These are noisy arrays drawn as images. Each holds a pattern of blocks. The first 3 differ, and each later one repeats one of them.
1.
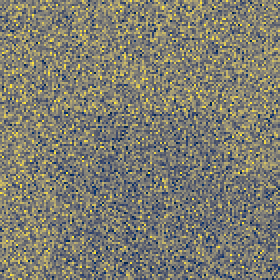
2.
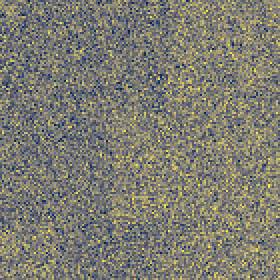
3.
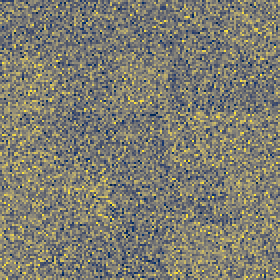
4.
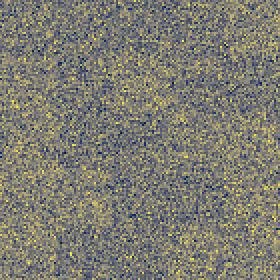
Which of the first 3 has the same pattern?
3
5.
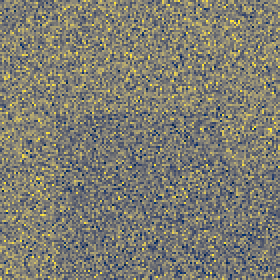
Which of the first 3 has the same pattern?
1
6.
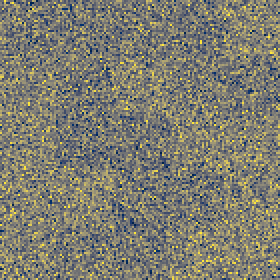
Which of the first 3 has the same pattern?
3
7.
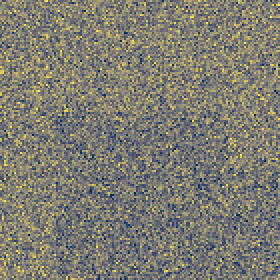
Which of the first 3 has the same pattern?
1
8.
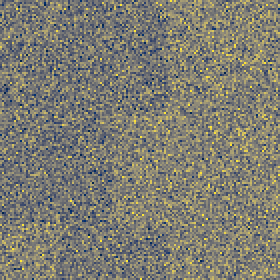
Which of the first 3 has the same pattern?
2
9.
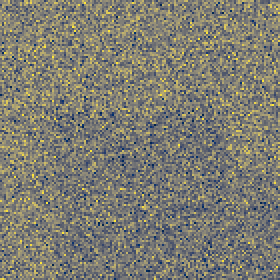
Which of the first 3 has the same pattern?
1
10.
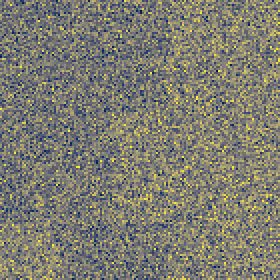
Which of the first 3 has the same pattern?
2
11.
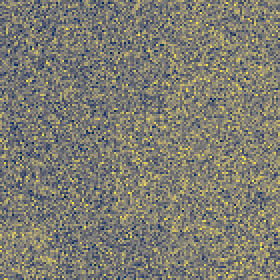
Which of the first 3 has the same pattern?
2
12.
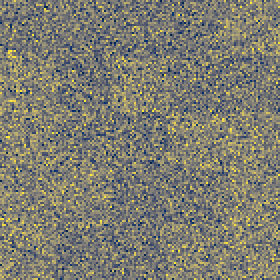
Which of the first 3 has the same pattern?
3
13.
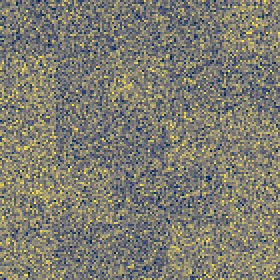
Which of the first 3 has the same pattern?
3
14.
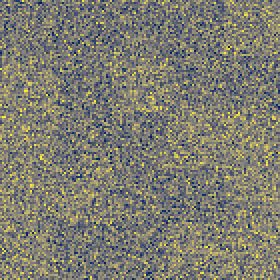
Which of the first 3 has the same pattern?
3
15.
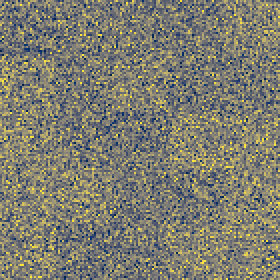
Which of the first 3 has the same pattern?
3
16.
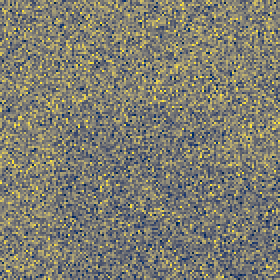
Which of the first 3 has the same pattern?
1
